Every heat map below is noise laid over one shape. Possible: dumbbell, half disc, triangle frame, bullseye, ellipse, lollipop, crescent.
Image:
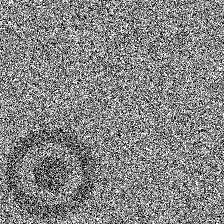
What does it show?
dark bullseye, bottom left
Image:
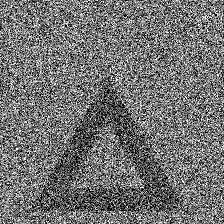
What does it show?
dark triangle frame
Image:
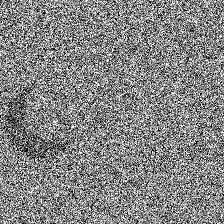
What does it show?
dark crescent, middle left
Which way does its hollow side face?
up and right
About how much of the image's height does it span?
a third
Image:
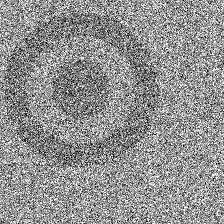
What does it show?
dark bullseye
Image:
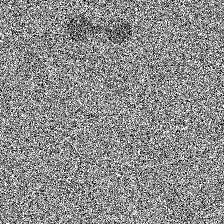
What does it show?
dark dumbbell, top middle
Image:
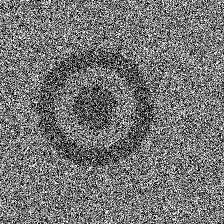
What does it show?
dark bullseye
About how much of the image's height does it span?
half
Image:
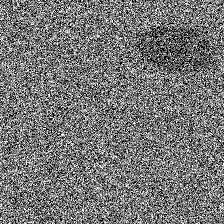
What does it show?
dark ellipse, top right
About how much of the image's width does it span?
a third
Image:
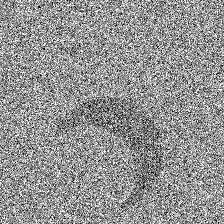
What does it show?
dark crescent
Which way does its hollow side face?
down and left
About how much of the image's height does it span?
half
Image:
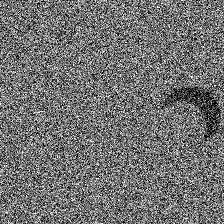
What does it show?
dark crescent, middle right
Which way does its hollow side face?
down and left
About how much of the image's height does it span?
a quarter
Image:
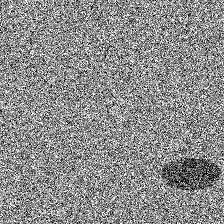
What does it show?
dark ellipse, bottom right
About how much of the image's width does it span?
a quarter
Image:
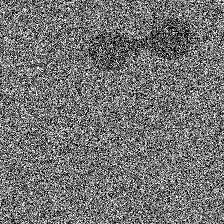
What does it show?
dark dumbbell
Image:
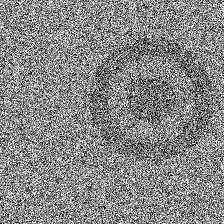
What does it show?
dark bullseye
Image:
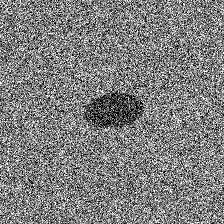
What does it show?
dark ellipse, centre
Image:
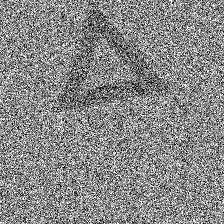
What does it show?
dark triangle frame
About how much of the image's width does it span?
half
